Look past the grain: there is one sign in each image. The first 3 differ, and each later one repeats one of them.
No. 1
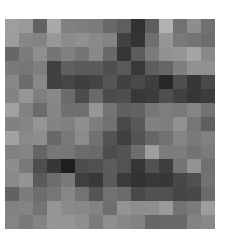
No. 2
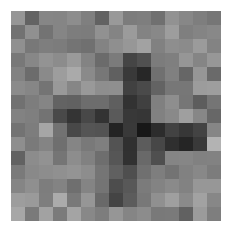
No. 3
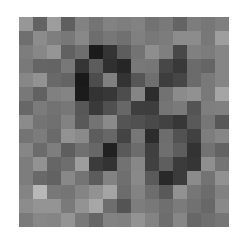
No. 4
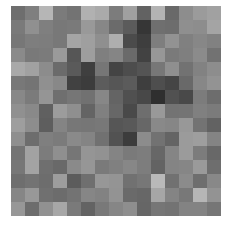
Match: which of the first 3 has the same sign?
2
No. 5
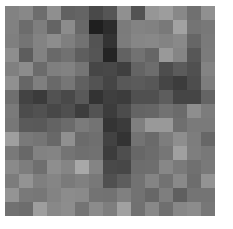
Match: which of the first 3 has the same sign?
2
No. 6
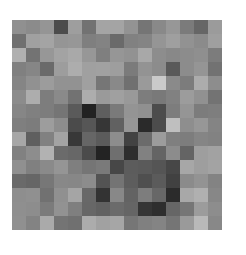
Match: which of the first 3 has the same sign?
3
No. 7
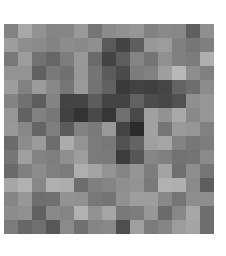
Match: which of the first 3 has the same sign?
2
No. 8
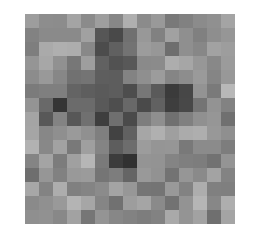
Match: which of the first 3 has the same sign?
2
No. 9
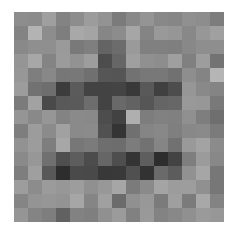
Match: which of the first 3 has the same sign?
1
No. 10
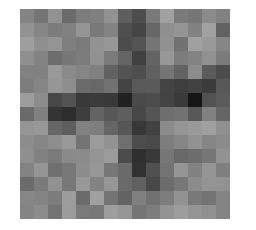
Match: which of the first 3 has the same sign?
2
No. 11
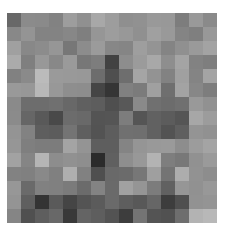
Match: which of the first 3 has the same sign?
1
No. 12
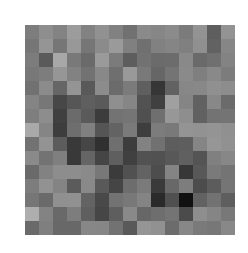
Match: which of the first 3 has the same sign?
3
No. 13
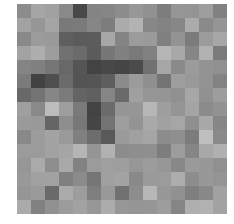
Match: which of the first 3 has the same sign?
2
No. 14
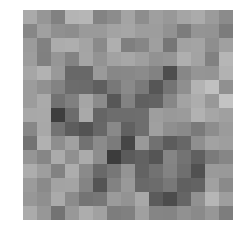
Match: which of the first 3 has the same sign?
3
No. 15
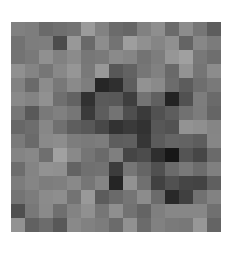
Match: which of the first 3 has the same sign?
3
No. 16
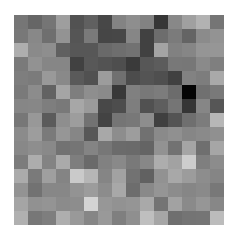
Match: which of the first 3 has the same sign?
3
